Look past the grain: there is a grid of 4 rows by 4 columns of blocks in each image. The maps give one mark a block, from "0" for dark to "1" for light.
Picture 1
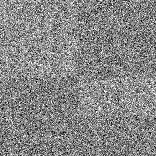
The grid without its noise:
1100
1100
0011
0000
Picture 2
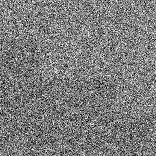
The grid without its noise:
1111
0111
0001
0000
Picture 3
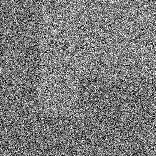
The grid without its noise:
0111
0111
0100
0000
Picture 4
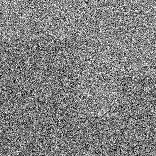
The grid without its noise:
1111
0011
0010
0000
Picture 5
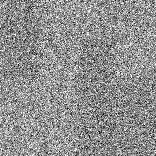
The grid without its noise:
0111
0101
1100
1100
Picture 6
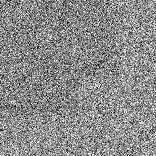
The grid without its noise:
0001
0001
0011
1111
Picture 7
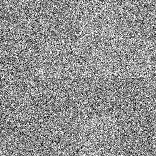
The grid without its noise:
0010
0111
0000
0010
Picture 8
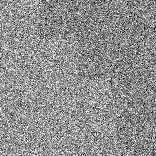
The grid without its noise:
1000
1100
1110
1110
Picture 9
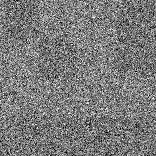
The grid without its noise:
0110
1010
1111
0000
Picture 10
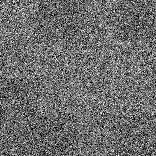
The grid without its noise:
1010
1111
0111
0010
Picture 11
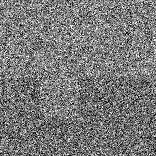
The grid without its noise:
1111
1111
0100
0000
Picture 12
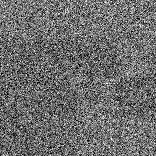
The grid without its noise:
1111
0001
0010
0011
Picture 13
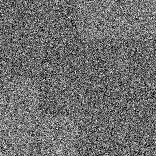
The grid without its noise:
0011
0000
1000
1100
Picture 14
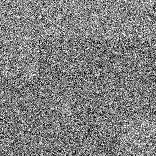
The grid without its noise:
1111
1000
0000
0001
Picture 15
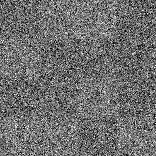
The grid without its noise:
0110
1000
0010
1101
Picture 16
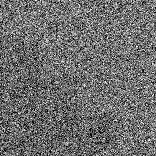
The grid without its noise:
1111
0111
0011
0001
